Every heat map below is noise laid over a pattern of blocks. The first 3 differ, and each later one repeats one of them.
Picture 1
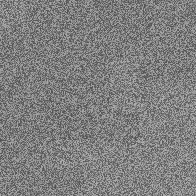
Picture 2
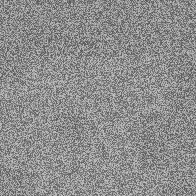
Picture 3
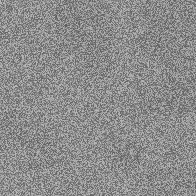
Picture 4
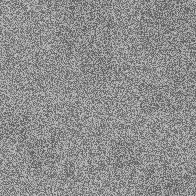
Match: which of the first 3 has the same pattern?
3
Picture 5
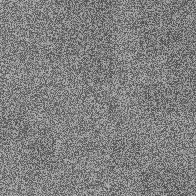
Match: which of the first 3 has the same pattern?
3
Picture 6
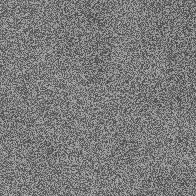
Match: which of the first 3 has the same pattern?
3
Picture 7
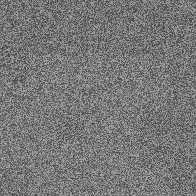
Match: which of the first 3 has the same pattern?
2
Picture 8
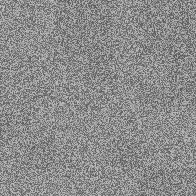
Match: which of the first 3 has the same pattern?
3
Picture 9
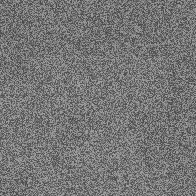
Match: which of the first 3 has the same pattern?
2
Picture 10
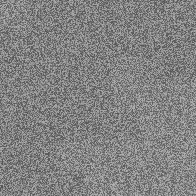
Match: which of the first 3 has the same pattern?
1
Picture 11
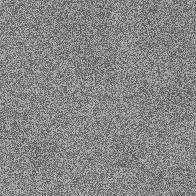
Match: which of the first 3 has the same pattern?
3
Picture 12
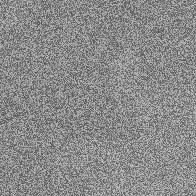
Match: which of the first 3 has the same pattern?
1
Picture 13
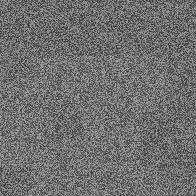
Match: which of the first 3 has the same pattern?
2
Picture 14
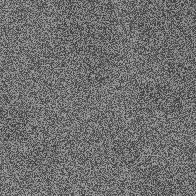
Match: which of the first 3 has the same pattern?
3
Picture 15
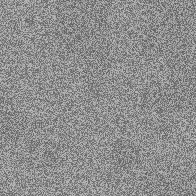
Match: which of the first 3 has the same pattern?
3
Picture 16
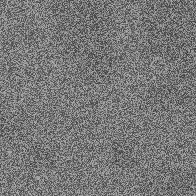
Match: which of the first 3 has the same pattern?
3
